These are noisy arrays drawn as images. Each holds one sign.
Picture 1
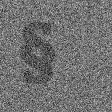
section sign
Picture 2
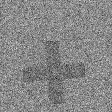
plus sign
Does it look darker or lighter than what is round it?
darker
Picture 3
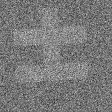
plus-minus sign
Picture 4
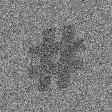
hash sign
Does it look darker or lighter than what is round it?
darker
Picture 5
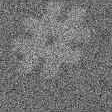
hash sign
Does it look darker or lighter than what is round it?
lighter
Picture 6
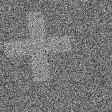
plus sign
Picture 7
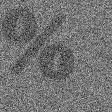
percent sign
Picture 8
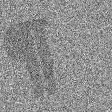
pilcrow
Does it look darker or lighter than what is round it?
darker
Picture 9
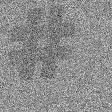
hash sign
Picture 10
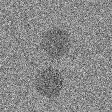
colon
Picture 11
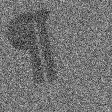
pilcrow
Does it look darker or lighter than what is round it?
darker
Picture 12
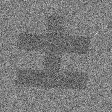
plus-minus sign
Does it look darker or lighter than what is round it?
darker
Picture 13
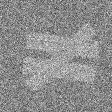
not-equal sign
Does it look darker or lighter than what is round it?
lighter
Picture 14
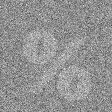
percent sign
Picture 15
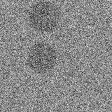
colon
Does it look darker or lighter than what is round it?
darker
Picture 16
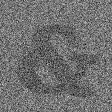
ampersand
